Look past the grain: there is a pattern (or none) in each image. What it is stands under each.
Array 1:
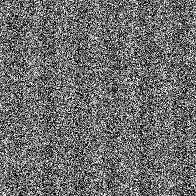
vertical stripes
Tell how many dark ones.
6
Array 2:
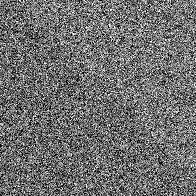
a sharp edge
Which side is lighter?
top right
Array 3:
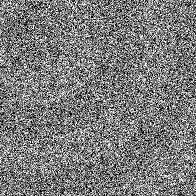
rings round one point
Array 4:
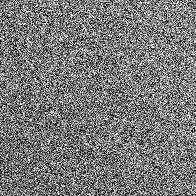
a smooth slope
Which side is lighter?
top right
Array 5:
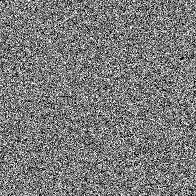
only noise
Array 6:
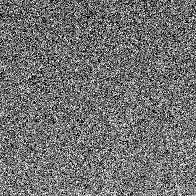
a smooth slope
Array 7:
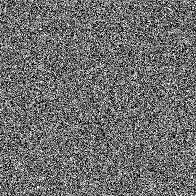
only noise
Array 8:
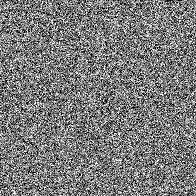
only noise
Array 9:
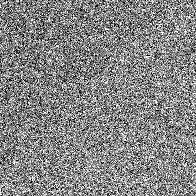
a sharp edge
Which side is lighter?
bottom right
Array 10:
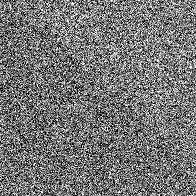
a sharp edge
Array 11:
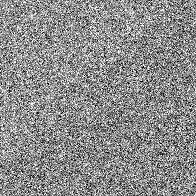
a sharp edge
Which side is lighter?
top left
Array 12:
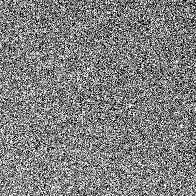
a smooth slope
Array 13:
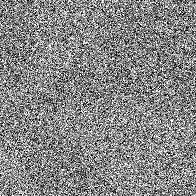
spokes from one point
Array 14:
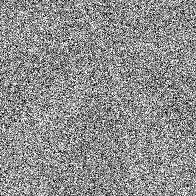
spokes from one point
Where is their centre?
top middle
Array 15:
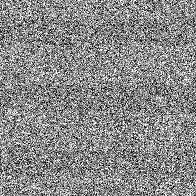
horizontal stripes
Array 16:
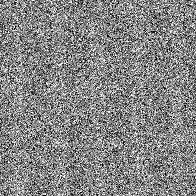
vertical stripes
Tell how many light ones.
5
